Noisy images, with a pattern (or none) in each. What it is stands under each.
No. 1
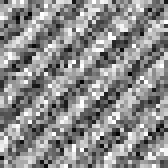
diagonal stripes
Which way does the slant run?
bottom left to top right
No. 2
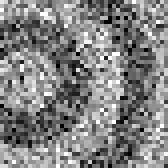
rings round one point
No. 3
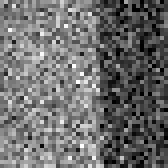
a sharp edge
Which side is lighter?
left
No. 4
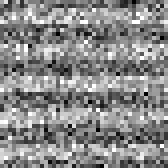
horizontal stripes
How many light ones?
5
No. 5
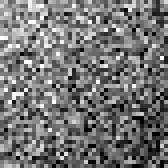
a smooth slope
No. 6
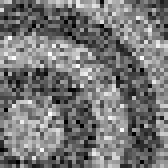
rings round one point
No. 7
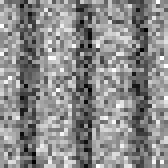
vertical stripes
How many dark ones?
3
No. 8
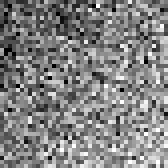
a smooth slope
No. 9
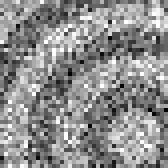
rings round one point
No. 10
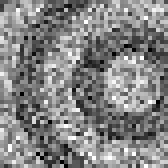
rings round one point
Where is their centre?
middle right
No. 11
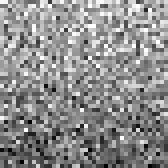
a smooth slope
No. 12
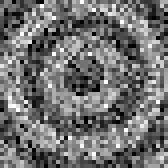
rings round one point
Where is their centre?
centre
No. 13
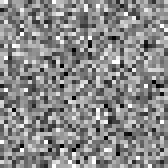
only noise
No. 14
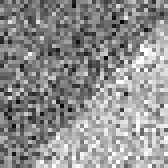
a sharp edge
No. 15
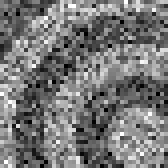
rings round one point
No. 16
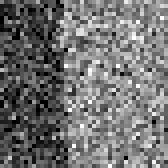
a sharp edge
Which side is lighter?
right
